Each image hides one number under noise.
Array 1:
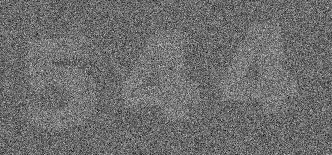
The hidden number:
544
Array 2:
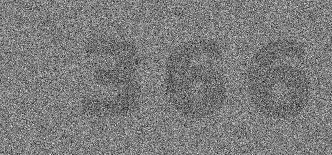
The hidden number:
366
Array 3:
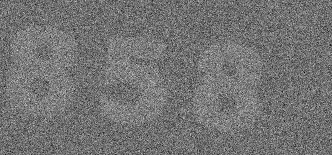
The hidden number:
858
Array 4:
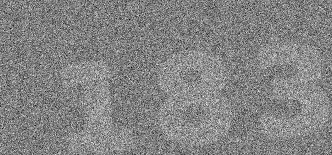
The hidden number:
183
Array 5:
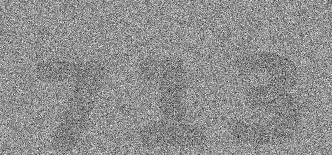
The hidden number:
713
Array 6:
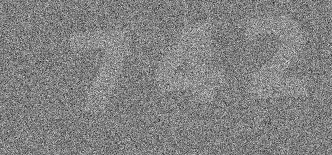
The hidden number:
742
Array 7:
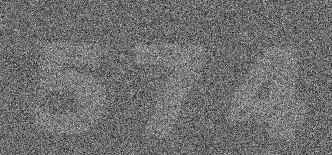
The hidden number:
574
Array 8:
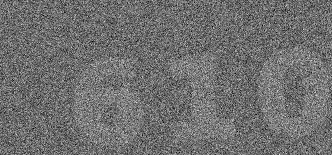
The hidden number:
610
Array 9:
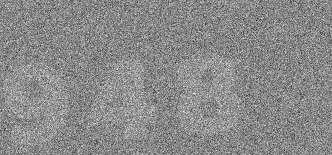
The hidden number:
948
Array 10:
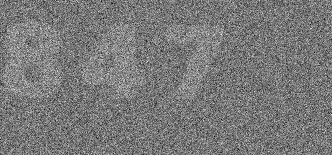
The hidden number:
847
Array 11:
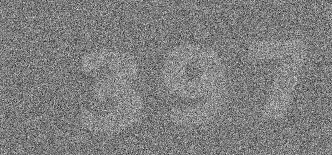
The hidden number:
397
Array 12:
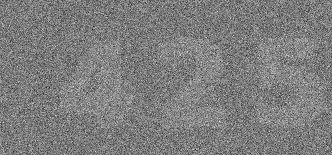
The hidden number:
425
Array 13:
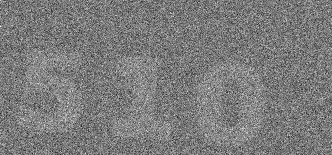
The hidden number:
510
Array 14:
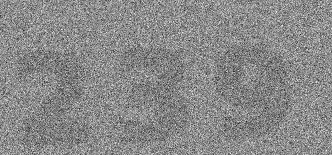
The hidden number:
239
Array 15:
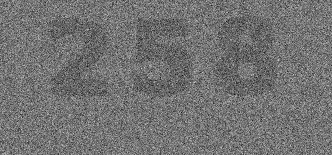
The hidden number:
258
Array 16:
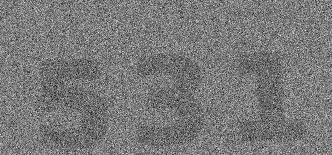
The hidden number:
531
